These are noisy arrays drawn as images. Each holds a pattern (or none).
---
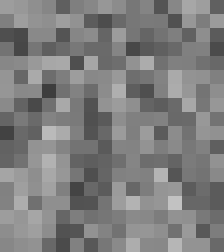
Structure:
spokes from one point
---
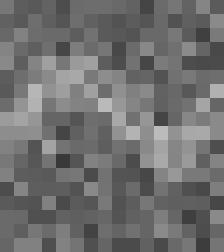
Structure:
a wavy band
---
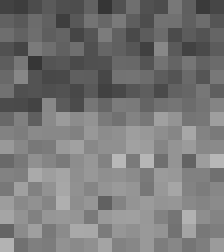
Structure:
a sharp edge
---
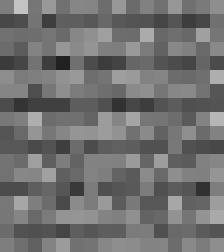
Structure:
horizontal stripes
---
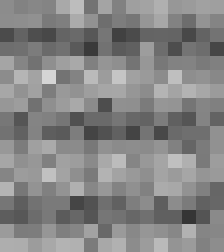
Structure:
horizontal stripes
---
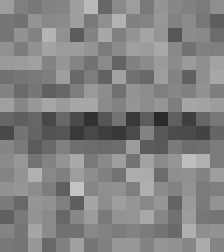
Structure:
one horizontal stripe
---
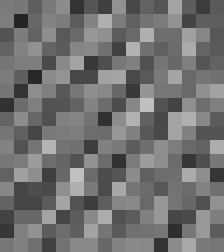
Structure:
diagonal stripes
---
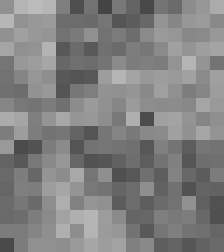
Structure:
spokes from one point
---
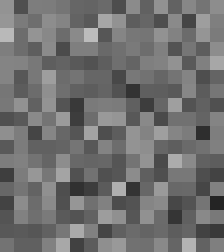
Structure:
only noise
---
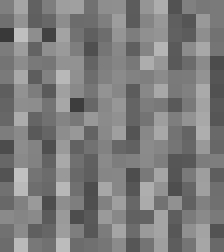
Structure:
vertical stripes
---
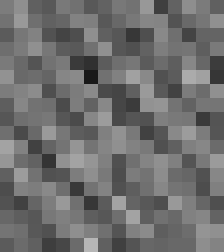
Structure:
diagonal stripes
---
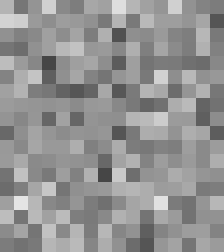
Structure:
only noise
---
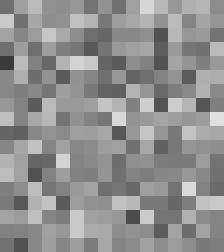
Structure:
only noise
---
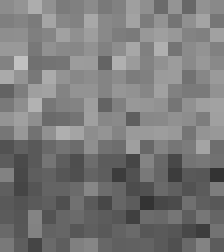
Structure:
a sharp edge
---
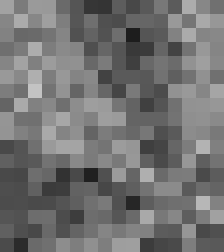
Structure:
spokes from one point
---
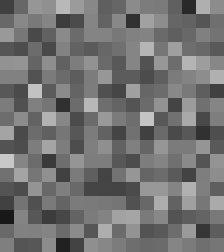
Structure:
only noise
